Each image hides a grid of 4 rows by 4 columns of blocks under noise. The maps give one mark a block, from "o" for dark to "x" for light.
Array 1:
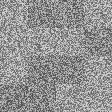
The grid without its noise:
x o o x
x x x o
x o o x
o o x x
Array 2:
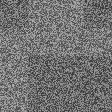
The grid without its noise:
o x x o
x x x x
x o o o
x o o o
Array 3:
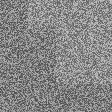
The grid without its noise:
o x x x
o o x x
o o x x
o o o o
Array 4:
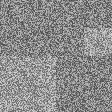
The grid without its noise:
o o o o
o o o x
x x o o
x x o o
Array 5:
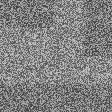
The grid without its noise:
o o x o
x x x o
x x x x
o o o o
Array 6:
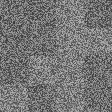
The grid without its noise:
o o x o
o o x x
o x x o
x o x o
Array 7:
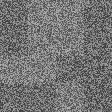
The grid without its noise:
o x x o
o x x o
x x o o
o o x o
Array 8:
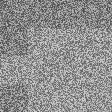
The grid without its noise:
o o o o
o x x x
x x x x
o x x x
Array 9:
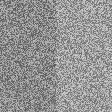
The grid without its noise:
o o x x
o o x x
o o x x
o o x x
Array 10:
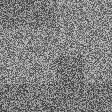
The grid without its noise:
o o x x
x x x x
x x o x
o o o o
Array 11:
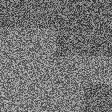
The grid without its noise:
o o o o
x x o o
x x x x
x x x o
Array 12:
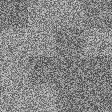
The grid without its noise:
o x x o
x x o x
x o o o
x x o o
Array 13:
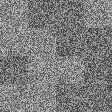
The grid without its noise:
x o o x
x x o o
o x x o
x x o o
